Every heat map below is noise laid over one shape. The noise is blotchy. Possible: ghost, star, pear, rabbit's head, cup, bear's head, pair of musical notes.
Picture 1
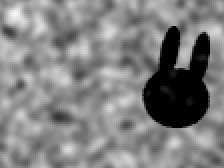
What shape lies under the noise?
rabbit's head
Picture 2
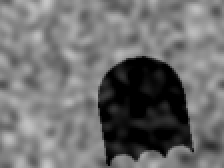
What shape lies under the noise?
ghost
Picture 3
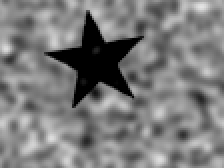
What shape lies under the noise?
star
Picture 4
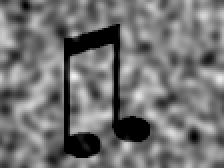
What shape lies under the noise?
pair of musical notes
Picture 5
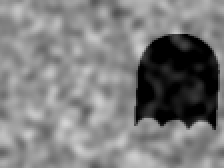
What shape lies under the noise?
ghost
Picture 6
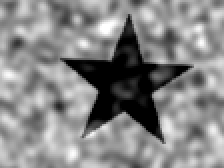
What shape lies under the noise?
star
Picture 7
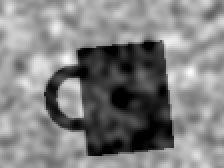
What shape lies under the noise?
cup
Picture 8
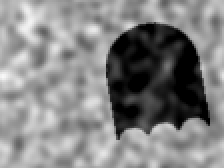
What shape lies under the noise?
ghost
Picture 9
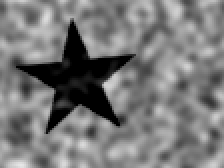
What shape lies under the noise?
star
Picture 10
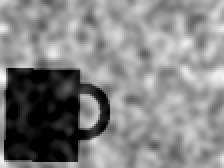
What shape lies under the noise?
cup
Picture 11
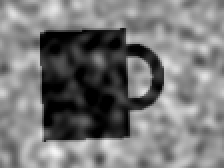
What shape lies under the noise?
cup
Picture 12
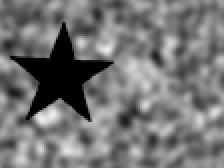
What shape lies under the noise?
star
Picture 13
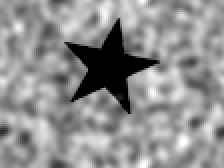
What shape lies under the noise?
star
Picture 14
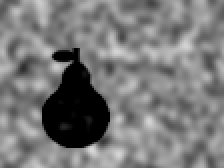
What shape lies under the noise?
pear
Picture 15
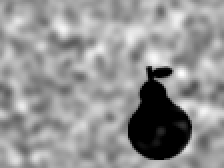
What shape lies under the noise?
pear
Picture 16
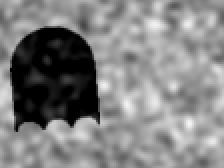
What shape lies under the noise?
ghost
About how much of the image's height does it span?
two thirds
